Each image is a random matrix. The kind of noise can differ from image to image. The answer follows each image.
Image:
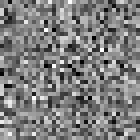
low rank plus noise
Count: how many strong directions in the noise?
five to eight
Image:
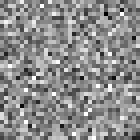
independent entries
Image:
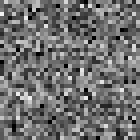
independent entries
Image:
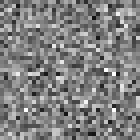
independent entries
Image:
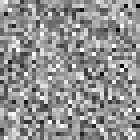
independent entries
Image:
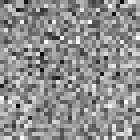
independent entries
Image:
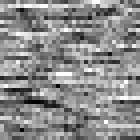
streaked along the rows
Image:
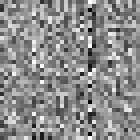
columns of uneven size
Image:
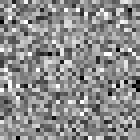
low rank plus noise
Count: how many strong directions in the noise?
five to eight
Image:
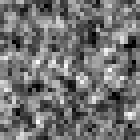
blotchy
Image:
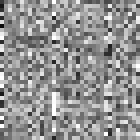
columns of uneven size
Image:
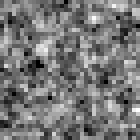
blotchy
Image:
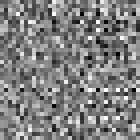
low rank plus noise
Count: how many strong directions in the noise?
one
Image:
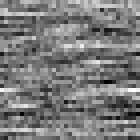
streaked along the rows
